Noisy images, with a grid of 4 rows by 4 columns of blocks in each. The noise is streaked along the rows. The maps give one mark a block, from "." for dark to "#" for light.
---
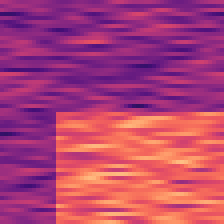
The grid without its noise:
. . . .
. . . .
. # # #
. # # #
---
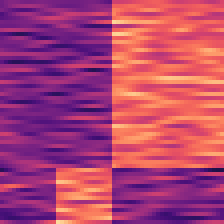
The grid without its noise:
. . # #
. . # #
. . # #
. # . .
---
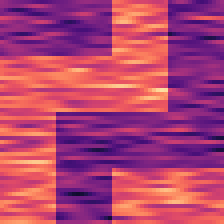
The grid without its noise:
. . # .
# # # .
# . . .
# . # #
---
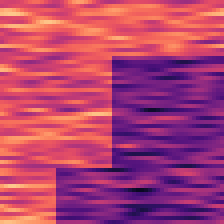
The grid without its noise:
# # # #
# # . .
# # . .
# . . .
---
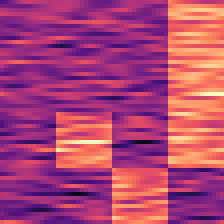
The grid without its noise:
. . . #
. . . #
. # . #
. . # .
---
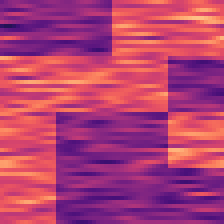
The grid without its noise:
. . # #
# # # .
# . . #
# . . .
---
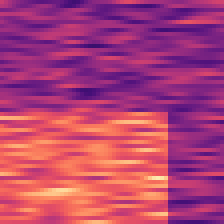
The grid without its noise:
. . . .
. . . .
# # # .
# # # .
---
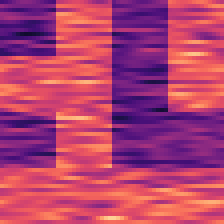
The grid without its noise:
. # . #
# # . #
. # . .
# # # #
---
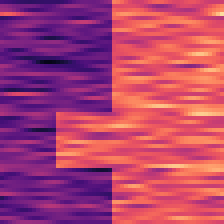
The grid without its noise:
. . # #
. . # #
. # # #
. . # #
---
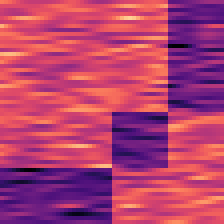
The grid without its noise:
# # # .
# # # .
# # . #
. . # #
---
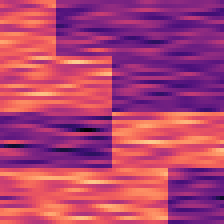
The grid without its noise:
# . . .
# # . .
. . # #
# # # .
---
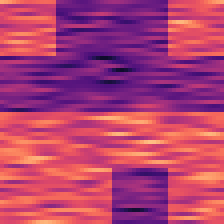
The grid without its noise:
# . . #
. . . .
# # # #
# # . #
